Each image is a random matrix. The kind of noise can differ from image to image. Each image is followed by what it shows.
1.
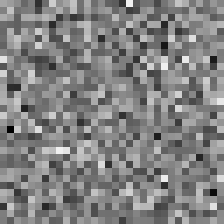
independent entries
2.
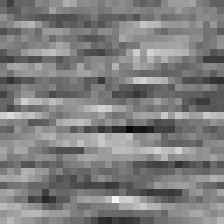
streaked along the rows
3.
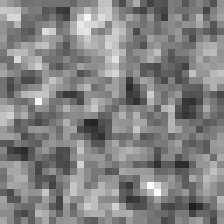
blotchy
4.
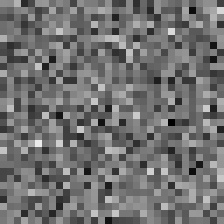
independent entries
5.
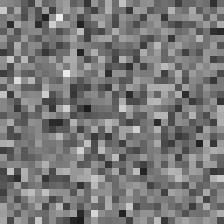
independent entries
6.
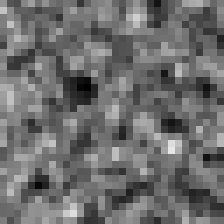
blotchy
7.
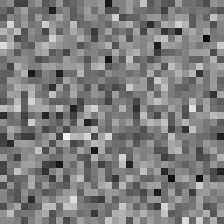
independent entries
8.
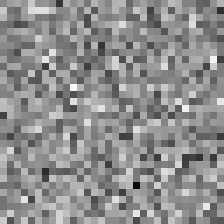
independent entries
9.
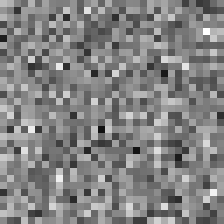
low rank plus noise
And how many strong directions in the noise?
five to eight
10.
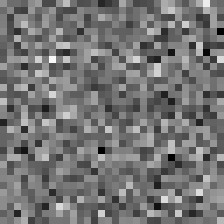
low rank plus noise
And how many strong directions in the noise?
five to eight
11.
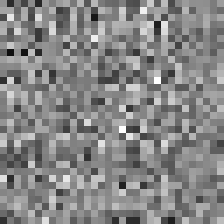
low rank plus noise
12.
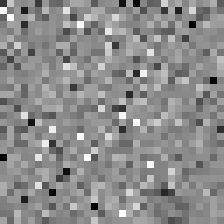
heavy tails
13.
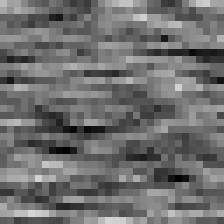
streaked along the rows
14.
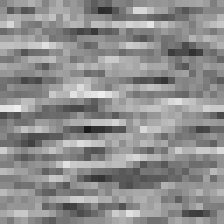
streaked along the rows
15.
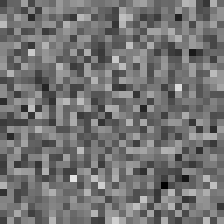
independent entries
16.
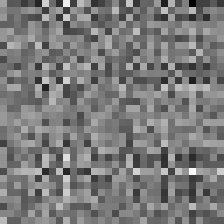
low rank plus noise
